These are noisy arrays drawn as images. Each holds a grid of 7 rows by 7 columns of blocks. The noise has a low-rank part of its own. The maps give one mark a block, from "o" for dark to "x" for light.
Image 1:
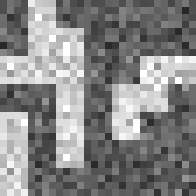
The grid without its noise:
oxooooo
oxxoooo
xxxooxx
ooxoxxo
xoxoxoo
xoxoooo
xoooooo
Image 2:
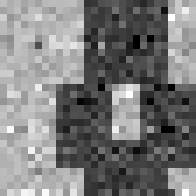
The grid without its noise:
xxxooox
xxxooox
xxxooox
xxooxoo
xxooxoo
xxooooo
xxxooox
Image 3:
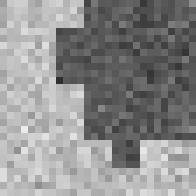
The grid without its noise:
xxxoooo
xxooooo
xxooooo
xxxoooo
xxxoooo
xxxxoxx
xxxxxxx
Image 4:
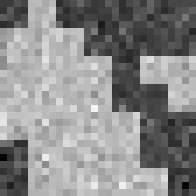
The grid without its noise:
oxooooo
xxxoooo
xxxxoxx
xxxxoox
xxxxxoo
oxxxxoo
oxxxxxo
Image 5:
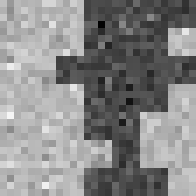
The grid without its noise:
xxxoooo
xxxooox
xxooooo
xxxooox
xxxooxx
xxxxoxx
xxxooox
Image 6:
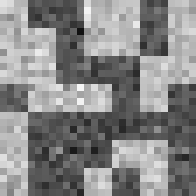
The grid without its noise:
xooxxox
xxoxxox
xxoooxx
oxxxoxo
xoooooo
xoooxxo
xooxoxo
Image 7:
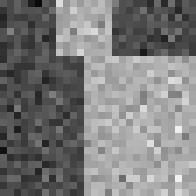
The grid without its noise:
ooxxooo
ooxxooo
oooxxxx
oooxxxx
oooxxxx
oooxxxx
oooxxxx
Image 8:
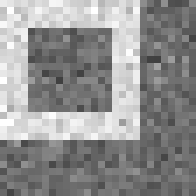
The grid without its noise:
xxxxxoo
xoooxoo
xoooxoo
xoooxoo
xxxxxoo
ooooooo
ooooooo
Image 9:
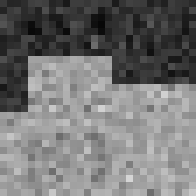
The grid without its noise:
ooooooo
ooooooo
oxxxooo
oxxxxxx
xxxxxxx
xxxxxxx
xxxxxxx
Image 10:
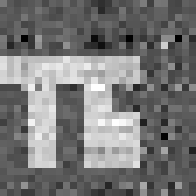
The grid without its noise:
ooooooo
ooooooo
xxxxxoo
oxoxooo
oxoxxoo
oxoxxoo
ooooooo
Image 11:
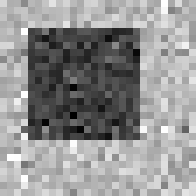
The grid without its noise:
xxxxxxx
xooooxx
xooooxx
xooooxx
xooooxx
xxxxxxx
xxxxxxx
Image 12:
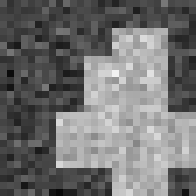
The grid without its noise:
ooooooo
ooooxxo
oooxxxo
oooxxxo
ooxxxxx
ooxxxxx
ooooxxo
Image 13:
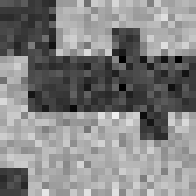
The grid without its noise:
ooxxxxx
ooxxoxx
xoooooo
xoooooo
xxxxxox
xxxxxxx
oxxxxxx
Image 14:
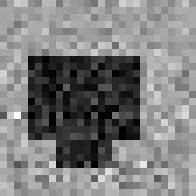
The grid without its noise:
xxxxxxx
xxxxxxx
xooooxx
xooooxx
xooooxx
xxooxxx
xxxxxxx
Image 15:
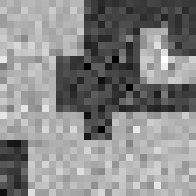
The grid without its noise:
xxxoooo
xxxooxo
xxoooxx
xxooooo
xxxoxxx
oxxxxxx
oxxxxxx
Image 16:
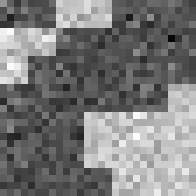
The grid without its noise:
ooxxooo
xxooooo
xoooooo
oooooox
oooxxxx
oooxxxx
ooooxxx
